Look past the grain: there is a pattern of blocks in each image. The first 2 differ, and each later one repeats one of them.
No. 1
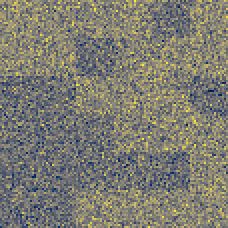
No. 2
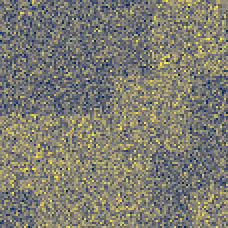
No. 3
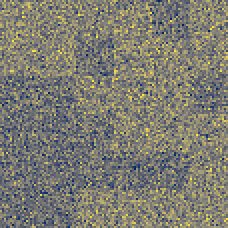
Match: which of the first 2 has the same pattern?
1
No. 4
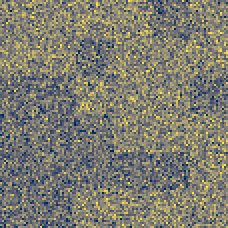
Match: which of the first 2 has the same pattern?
1
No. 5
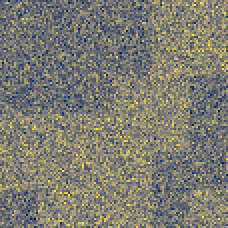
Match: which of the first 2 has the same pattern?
2
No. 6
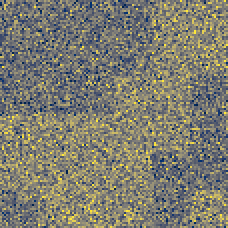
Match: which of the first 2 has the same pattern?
2
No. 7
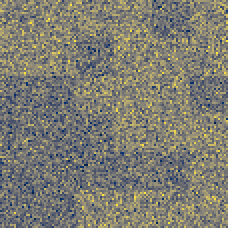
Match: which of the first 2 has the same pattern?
1
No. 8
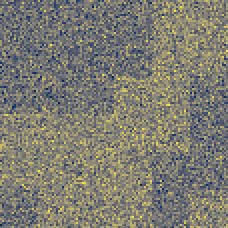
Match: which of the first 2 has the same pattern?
2
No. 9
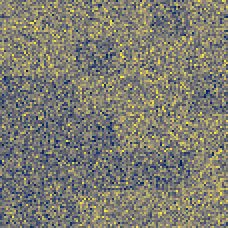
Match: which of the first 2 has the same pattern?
1
